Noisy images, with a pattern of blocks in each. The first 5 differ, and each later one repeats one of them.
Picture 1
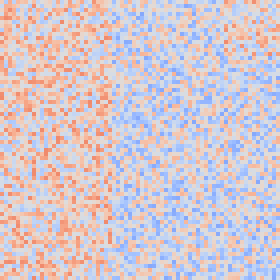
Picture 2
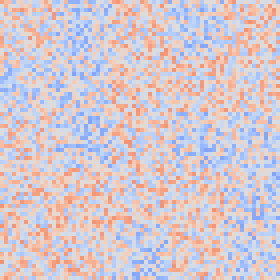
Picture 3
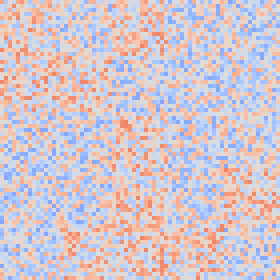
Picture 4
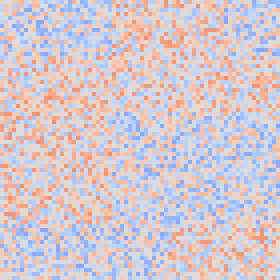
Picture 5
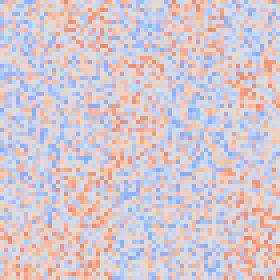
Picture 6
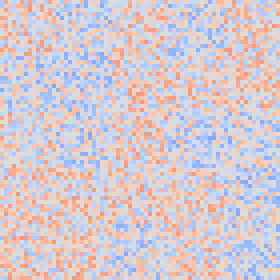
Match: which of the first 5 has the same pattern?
2
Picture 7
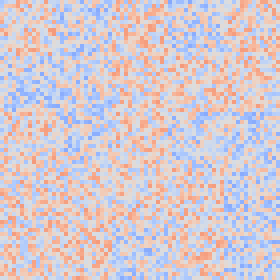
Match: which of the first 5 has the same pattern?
2
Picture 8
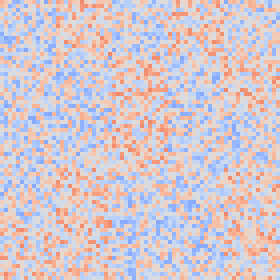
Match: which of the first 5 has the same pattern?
5
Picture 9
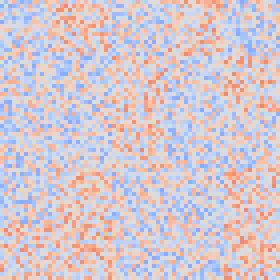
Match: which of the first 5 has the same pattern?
5
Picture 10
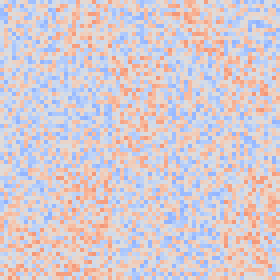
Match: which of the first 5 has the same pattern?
5
